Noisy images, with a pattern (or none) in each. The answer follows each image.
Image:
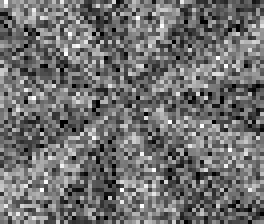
spokes from one point
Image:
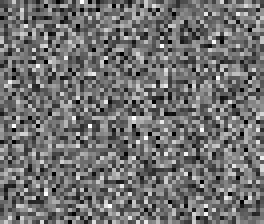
only noise
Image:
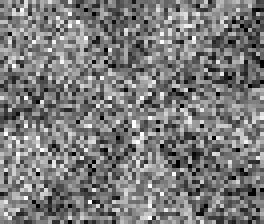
spokes from one point
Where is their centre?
centre
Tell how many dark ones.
5
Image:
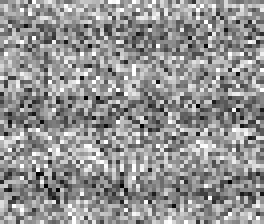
horizontal stripes
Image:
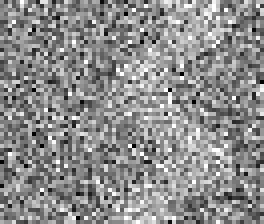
a wavy band
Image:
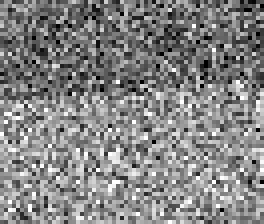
a sharp edge
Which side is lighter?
bottom
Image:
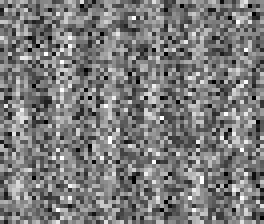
vertical stripes
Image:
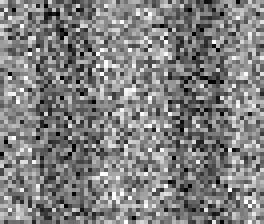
vertical stripes
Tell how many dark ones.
2
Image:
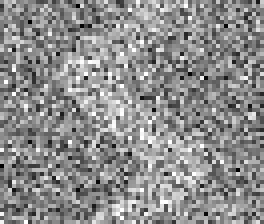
a wavy band
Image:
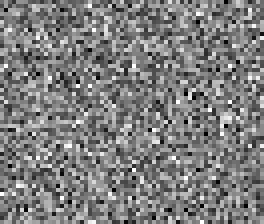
only noise
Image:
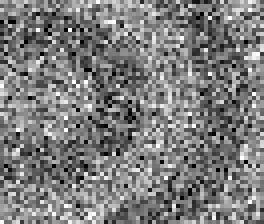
rings round one point
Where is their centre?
middle left
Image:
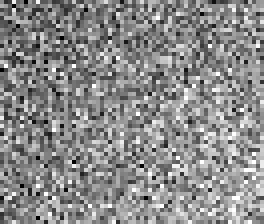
a smooth slope
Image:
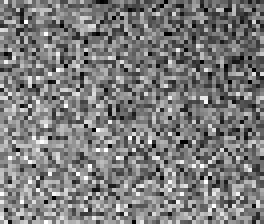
a smooth slope
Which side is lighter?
bottom left
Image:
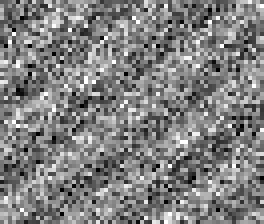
diagonal stripes
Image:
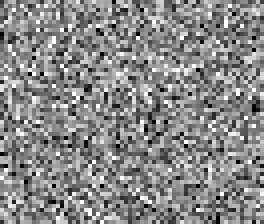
only noise
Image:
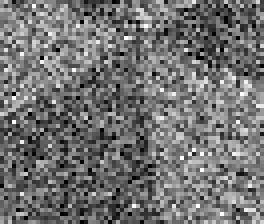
spokes from one point
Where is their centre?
top middle
